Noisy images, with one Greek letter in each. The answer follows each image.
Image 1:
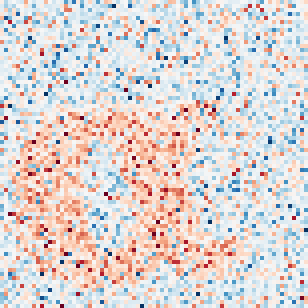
red alpha
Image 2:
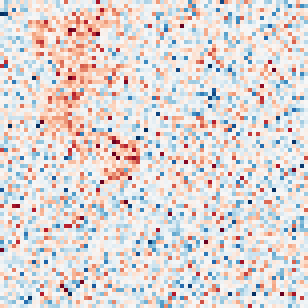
red xi
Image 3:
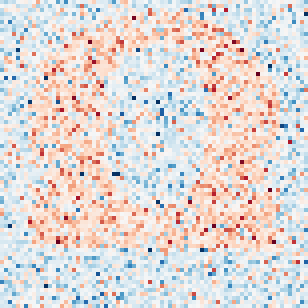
red omega
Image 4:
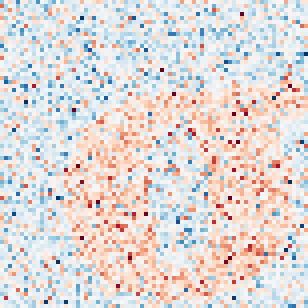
red sigma
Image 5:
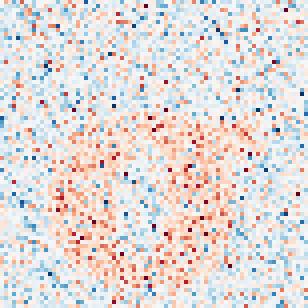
red sigma
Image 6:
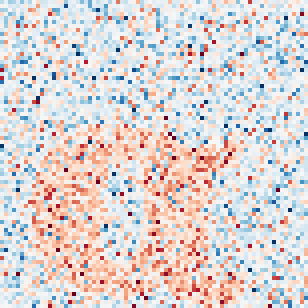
red alpha
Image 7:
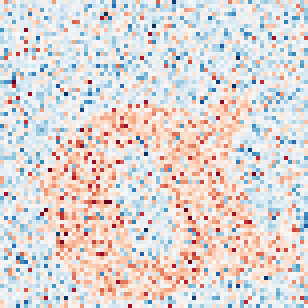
red alpha
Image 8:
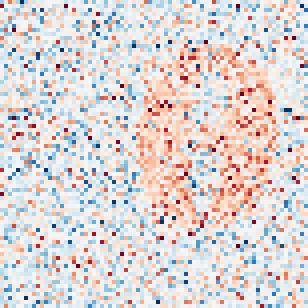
red theta
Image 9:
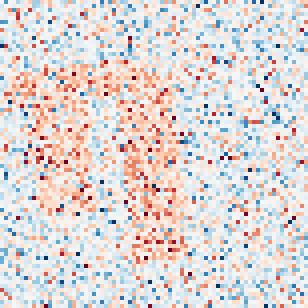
red eta
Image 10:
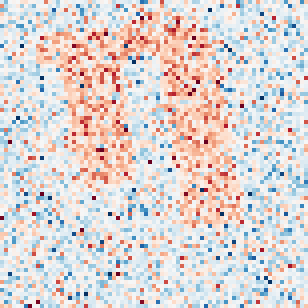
red eta
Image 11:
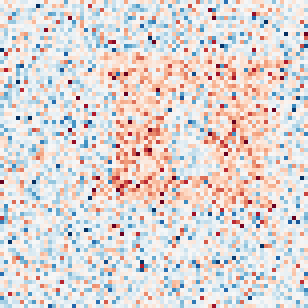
red pi
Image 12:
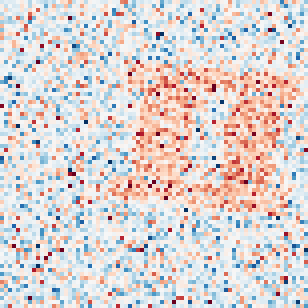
red pi
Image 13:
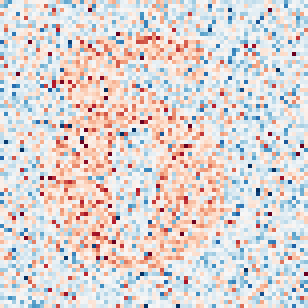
red delta
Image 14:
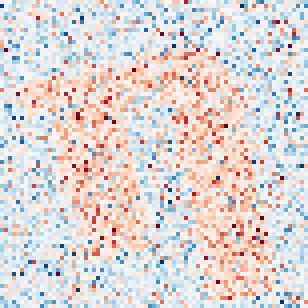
red eta
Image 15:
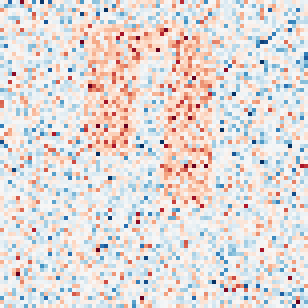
red eta
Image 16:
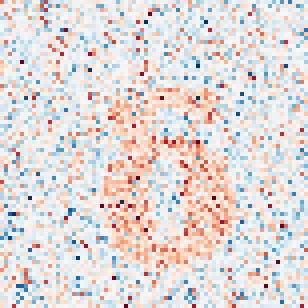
red delta
